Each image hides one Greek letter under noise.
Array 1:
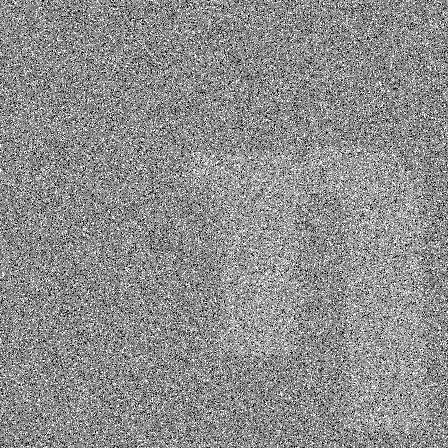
eta
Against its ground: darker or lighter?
lighter
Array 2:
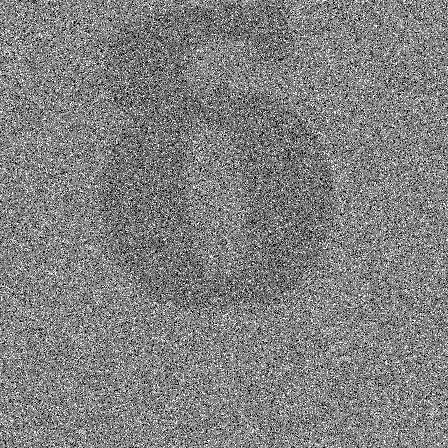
delta
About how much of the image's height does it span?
two thirds
